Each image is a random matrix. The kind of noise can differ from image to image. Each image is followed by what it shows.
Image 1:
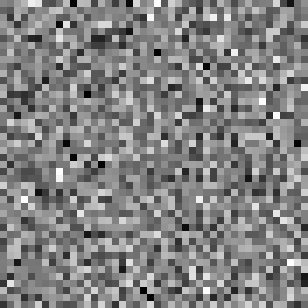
low rank plus noise
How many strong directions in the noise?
five to eight
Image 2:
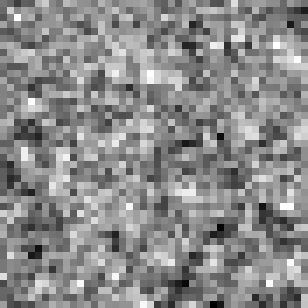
blotchy
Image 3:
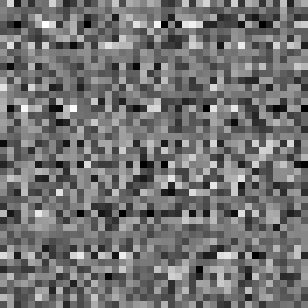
rows of uneven size
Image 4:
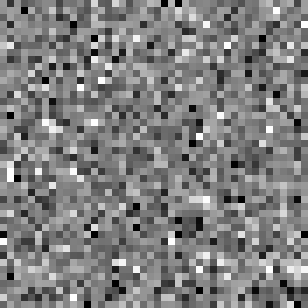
heavy tails
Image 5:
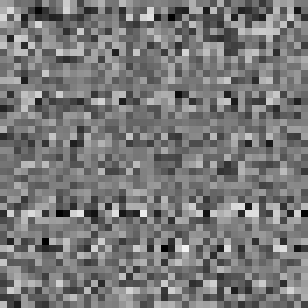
rows of uneven size
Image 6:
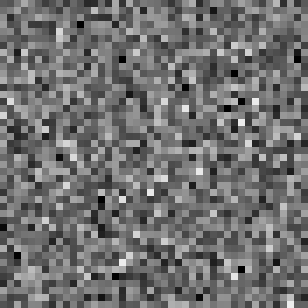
independent entries
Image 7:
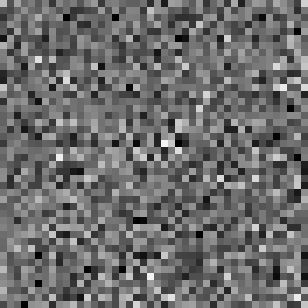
low rank plus noise
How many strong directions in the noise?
one
